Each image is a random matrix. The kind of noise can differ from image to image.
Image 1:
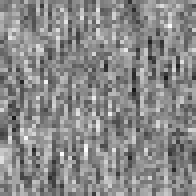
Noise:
streaked along the columns
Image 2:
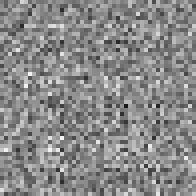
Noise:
low rank plus noise
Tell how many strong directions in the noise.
two
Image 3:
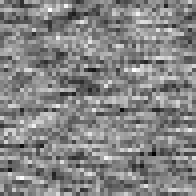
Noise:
streaked along the rows
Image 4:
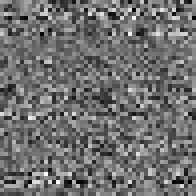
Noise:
rows of uneven size
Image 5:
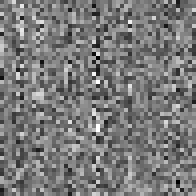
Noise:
columns of uneven size
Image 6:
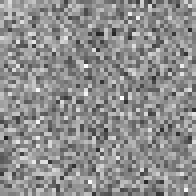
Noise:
independent entries
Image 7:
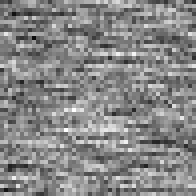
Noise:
streaked along the rows
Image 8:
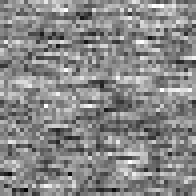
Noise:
streaked along the rows
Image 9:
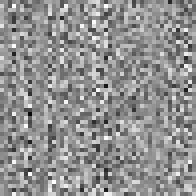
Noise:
columns of uneven size
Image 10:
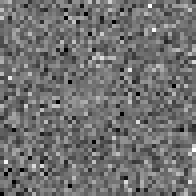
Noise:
heavy tails
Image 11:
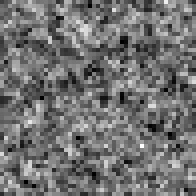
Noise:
blotchy
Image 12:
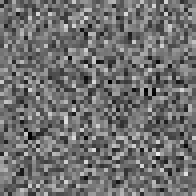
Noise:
low rank plus noise
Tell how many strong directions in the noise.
five to eight
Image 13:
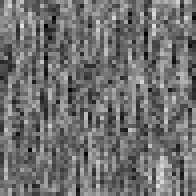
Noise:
streaked along the columns
